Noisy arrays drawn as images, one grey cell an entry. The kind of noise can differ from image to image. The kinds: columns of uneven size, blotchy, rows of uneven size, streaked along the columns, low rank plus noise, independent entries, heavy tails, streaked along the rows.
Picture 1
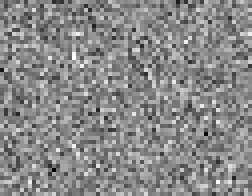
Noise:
independent entries
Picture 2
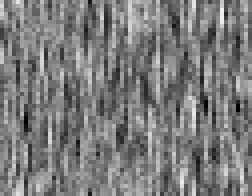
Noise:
streaked along the columns
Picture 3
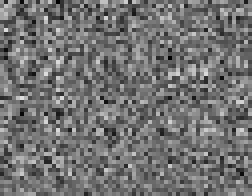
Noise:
low rank plus noise
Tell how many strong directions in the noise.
three or four
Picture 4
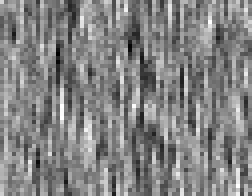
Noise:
streaked along the columns
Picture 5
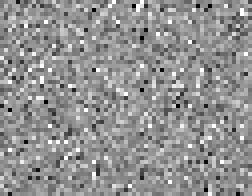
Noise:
heavy tails
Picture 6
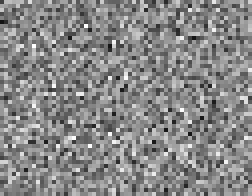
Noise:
independent entries
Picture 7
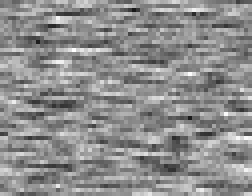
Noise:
streaked along the rows
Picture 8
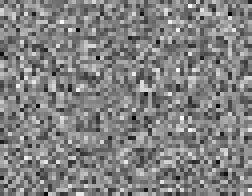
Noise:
low rank plus noise
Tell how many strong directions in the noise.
three or four
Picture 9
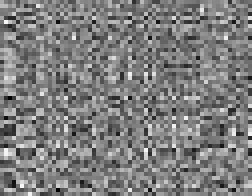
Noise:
low rank plus noise
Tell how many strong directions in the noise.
one
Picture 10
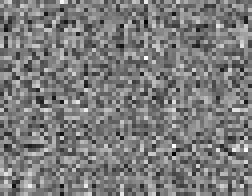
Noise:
low rank plus noise
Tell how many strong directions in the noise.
five to eight
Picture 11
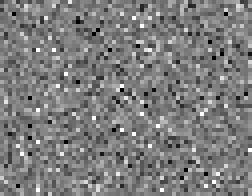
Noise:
heavy tails
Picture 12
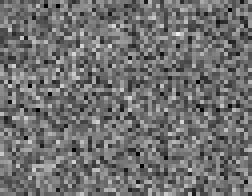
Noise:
independent entries
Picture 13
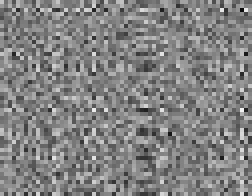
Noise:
low rank plus noise
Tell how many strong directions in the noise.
one
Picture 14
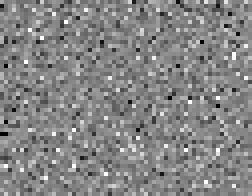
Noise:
heavy tails
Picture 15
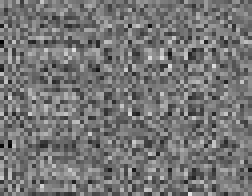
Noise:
low rank plus noise
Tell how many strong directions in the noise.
one
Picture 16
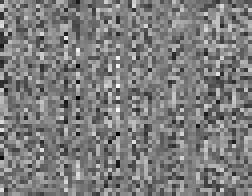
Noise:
columns of uneven size
